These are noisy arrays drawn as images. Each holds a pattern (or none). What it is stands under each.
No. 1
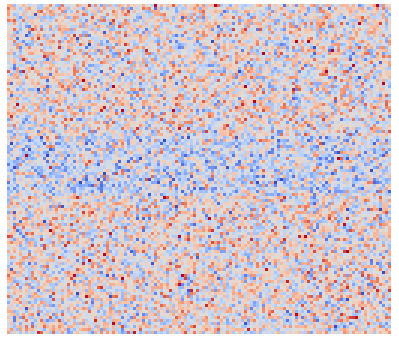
one band of rows
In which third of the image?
middle
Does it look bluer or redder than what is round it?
bluer
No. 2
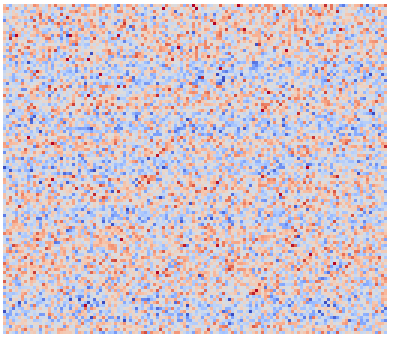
bands of rows
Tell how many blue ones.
5
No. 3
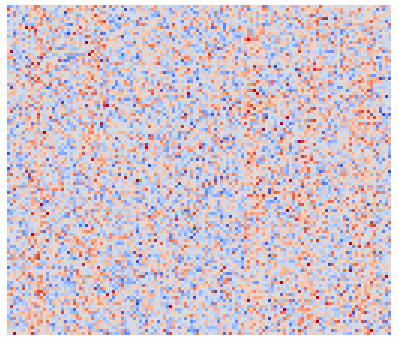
bands of columns
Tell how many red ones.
5
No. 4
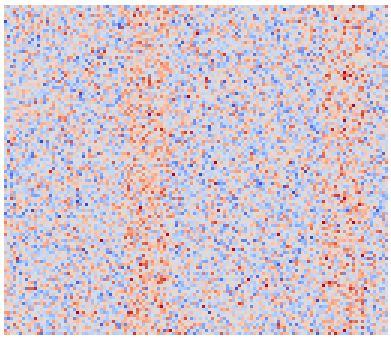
bands of columns
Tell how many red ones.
2
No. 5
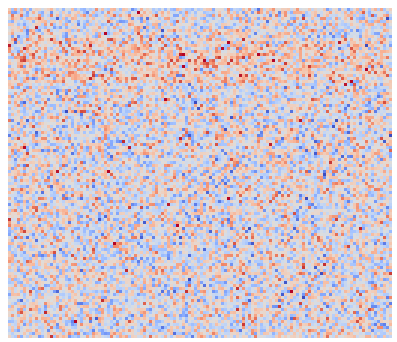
one band of rows
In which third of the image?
top
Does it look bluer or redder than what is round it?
redder
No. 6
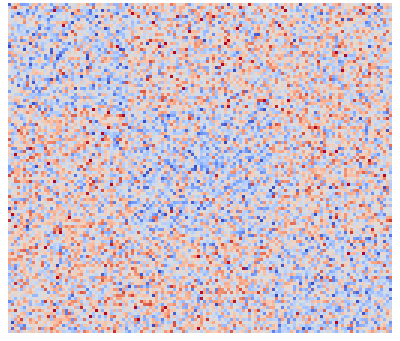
blocks along the diagonal
